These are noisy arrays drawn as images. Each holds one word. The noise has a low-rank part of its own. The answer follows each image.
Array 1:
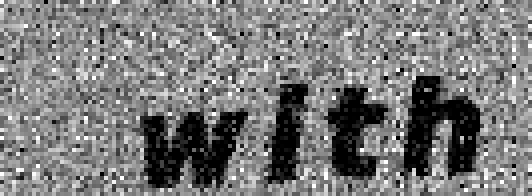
with
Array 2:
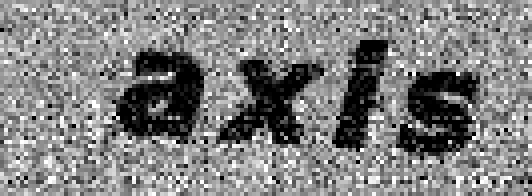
axis
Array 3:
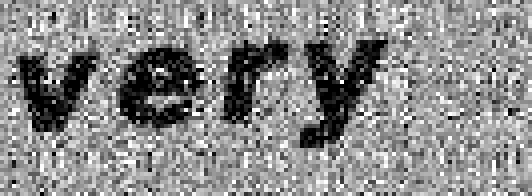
very
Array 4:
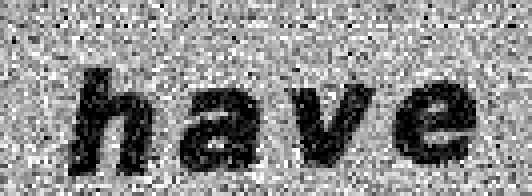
have
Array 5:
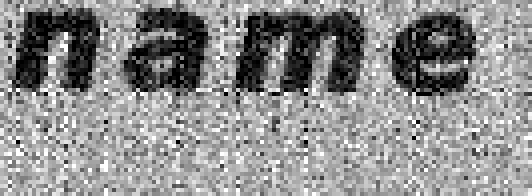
name
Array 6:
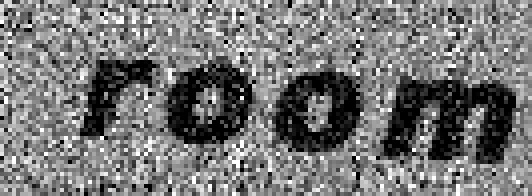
room
